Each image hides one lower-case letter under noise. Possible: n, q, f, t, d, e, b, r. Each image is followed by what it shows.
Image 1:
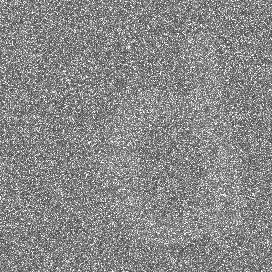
d
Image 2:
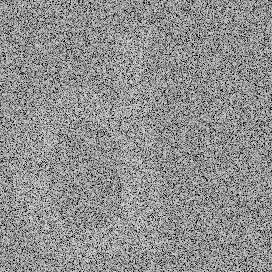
d
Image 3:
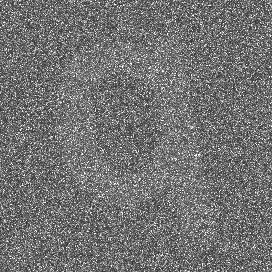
q
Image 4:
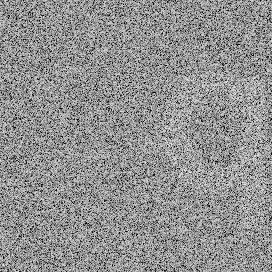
q
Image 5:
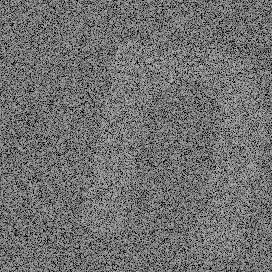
n
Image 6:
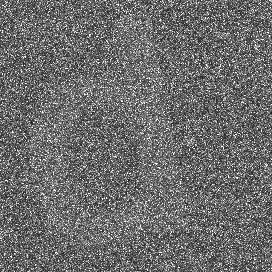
d
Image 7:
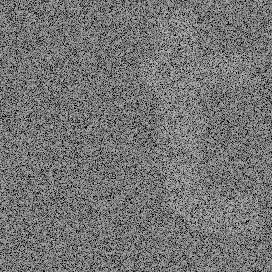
t
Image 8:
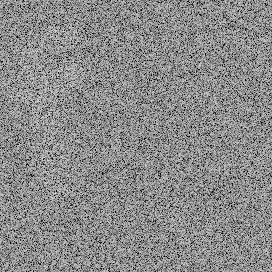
f
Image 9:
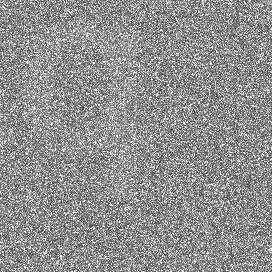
q
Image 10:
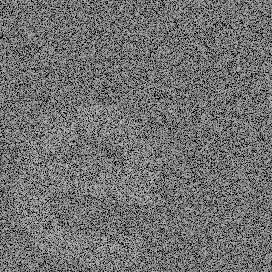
e
